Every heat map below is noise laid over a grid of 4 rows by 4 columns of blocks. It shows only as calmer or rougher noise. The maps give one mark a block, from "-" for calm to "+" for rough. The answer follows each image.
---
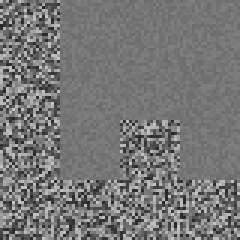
+---
+---
+-+-
++++
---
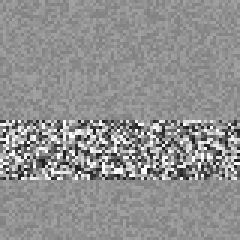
----
----
++++
----
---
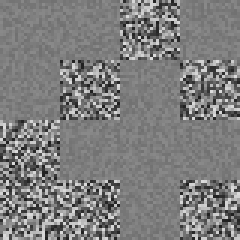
--+-
-+-+
+---
++-+
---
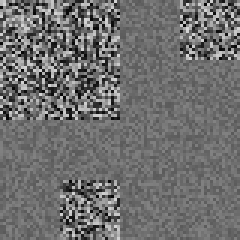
++-+
++--
----
-+--
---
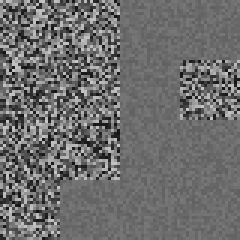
++--
++-+
++--
+---
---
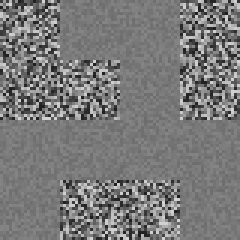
+--+
++-+
----
-++-
